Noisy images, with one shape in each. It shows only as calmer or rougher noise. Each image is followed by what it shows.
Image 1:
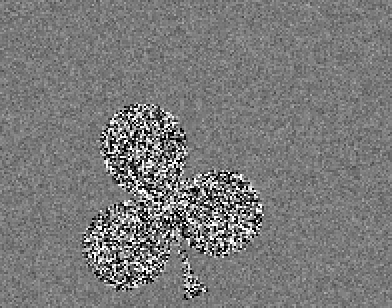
club
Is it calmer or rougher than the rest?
rougher
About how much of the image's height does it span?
two thirds
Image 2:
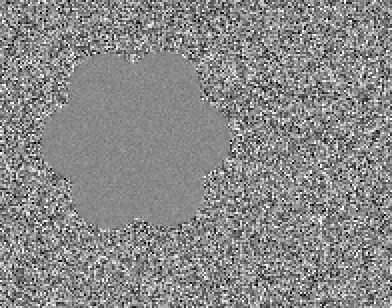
flower
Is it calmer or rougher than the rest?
calmer
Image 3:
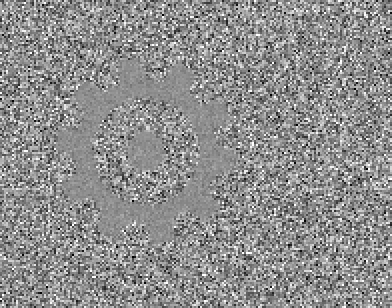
gear
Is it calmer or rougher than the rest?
calmer
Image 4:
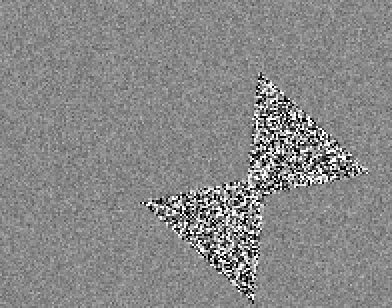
bow tie
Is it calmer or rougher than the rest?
rougher
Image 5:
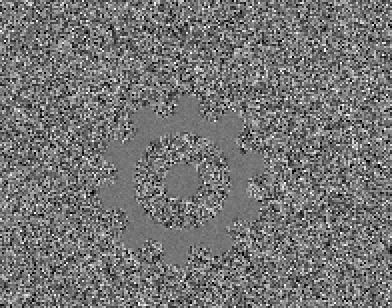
gear
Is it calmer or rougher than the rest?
calmer
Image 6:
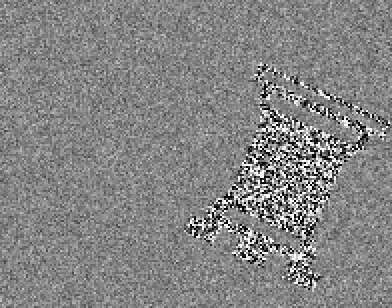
chess rook
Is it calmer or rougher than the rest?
rougher
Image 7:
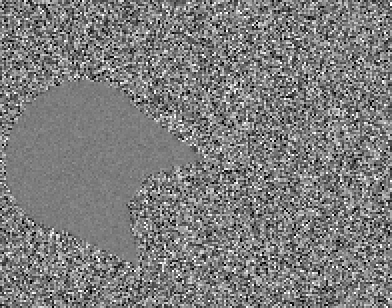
cat's head
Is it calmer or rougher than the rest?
calmer
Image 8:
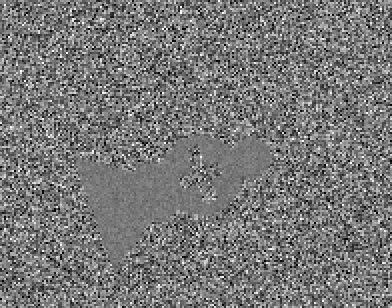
chess bishop
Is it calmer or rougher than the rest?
calmer
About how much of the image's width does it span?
half
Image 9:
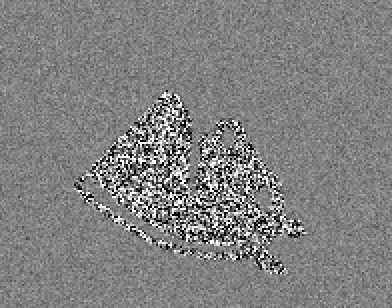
chess knight
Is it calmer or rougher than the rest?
rougher
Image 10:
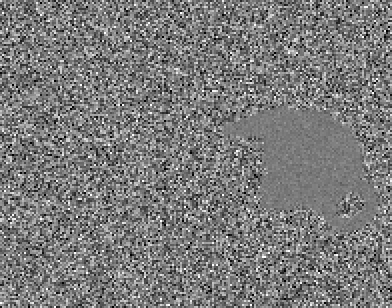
teapot
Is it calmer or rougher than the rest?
calmer
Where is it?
middle right
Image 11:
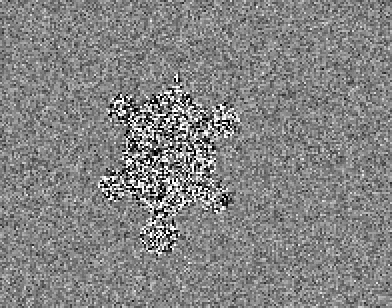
turtle
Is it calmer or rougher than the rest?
rougher
